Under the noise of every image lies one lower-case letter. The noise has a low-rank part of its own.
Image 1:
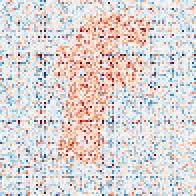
f
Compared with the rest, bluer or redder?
redder
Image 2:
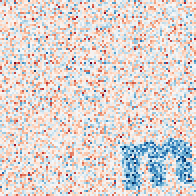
m
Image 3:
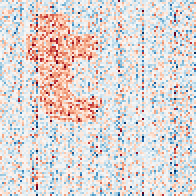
t
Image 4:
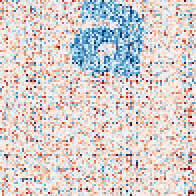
a
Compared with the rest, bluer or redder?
bluer
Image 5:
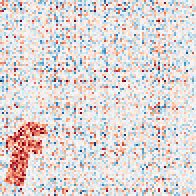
f
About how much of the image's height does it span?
a third
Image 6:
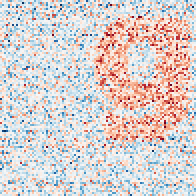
g
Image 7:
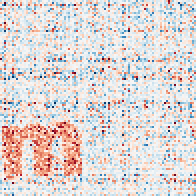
m
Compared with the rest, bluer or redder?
redder
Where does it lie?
bottom left
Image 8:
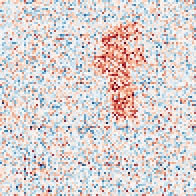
f
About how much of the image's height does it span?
half
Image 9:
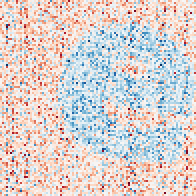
e
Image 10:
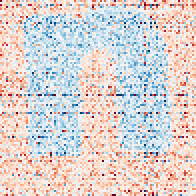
n
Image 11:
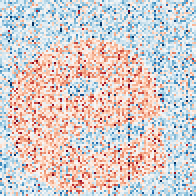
e
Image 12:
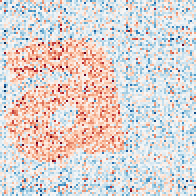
a
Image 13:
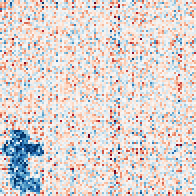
t
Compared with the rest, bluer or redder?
bluer
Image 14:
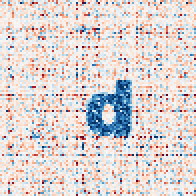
d
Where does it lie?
centre
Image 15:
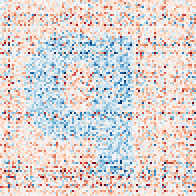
q
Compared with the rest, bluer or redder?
bluer
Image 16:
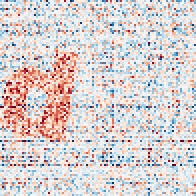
d
